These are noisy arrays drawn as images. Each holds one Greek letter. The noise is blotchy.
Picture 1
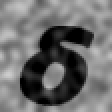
dark delta
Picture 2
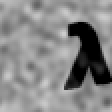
dark lambda
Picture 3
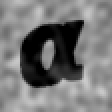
dark alpha
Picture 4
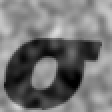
dark sigma
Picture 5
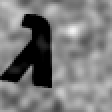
dark lambda
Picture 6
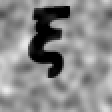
dark xi
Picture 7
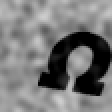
dark omega
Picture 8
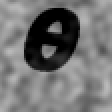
dark theta
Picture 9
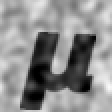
dark mu
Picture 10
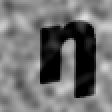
dark eta
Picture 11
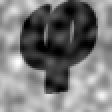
dark phi
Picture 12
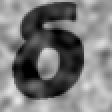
dark delta
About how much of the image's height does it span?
nearly all
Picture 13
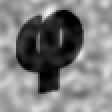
dark phi
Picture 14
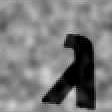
dark lambda
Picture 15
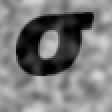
dark sigma
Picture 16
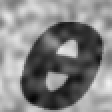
dark theta
